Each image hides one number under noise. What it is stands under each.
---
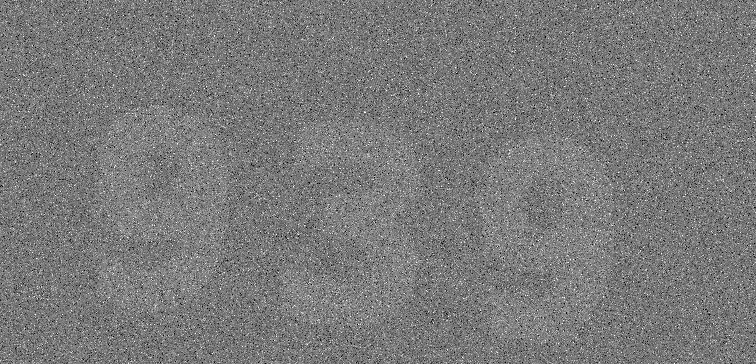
939
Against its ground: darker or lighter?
lighter
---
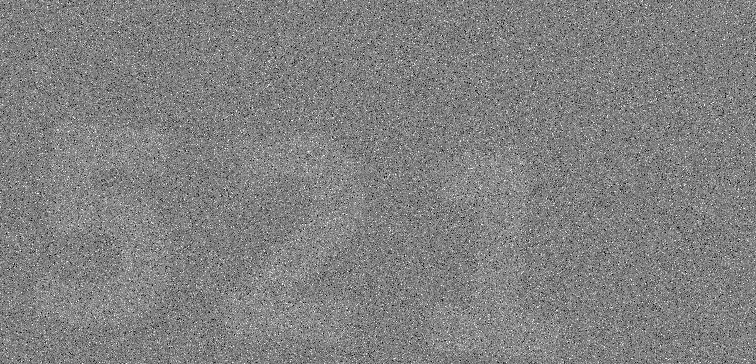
521
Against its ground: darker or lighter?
lighter
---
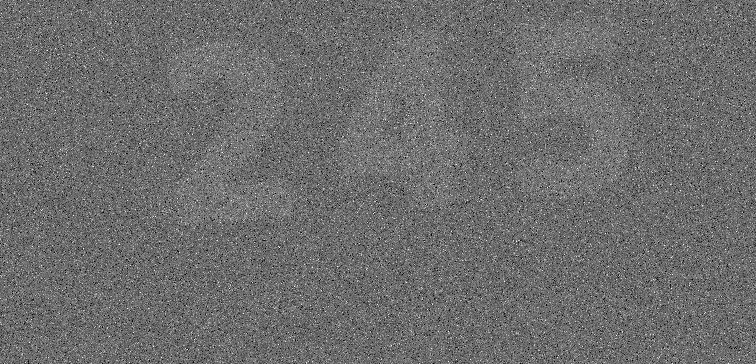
245
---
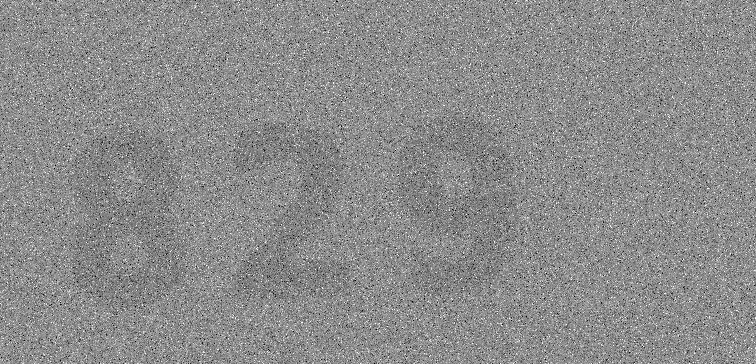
829
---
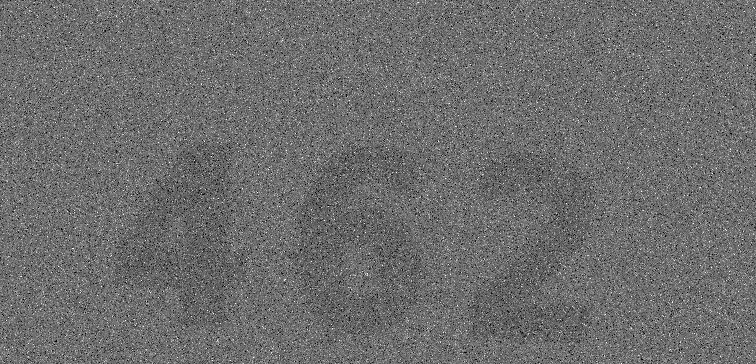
462
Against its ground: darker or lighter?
darker
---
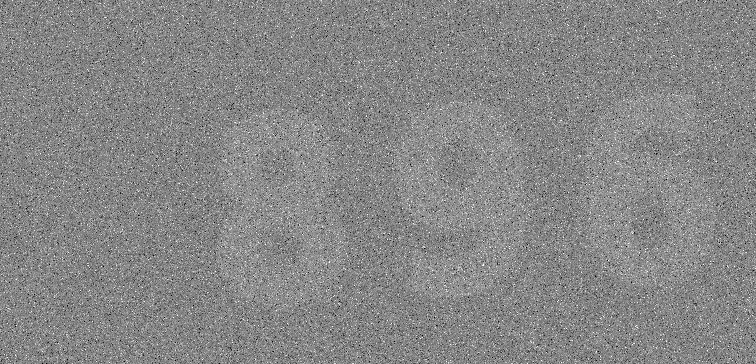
896
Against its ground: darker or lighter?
lighter
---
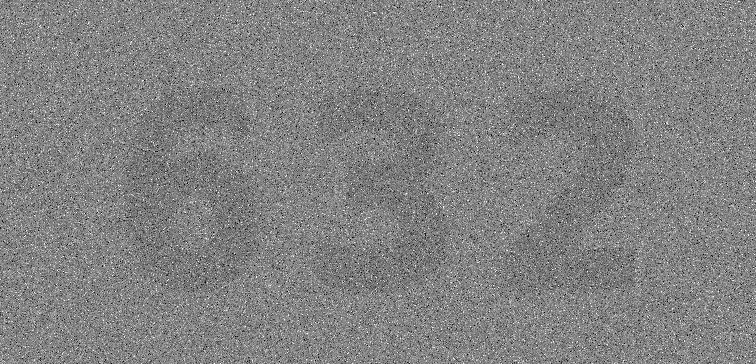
632
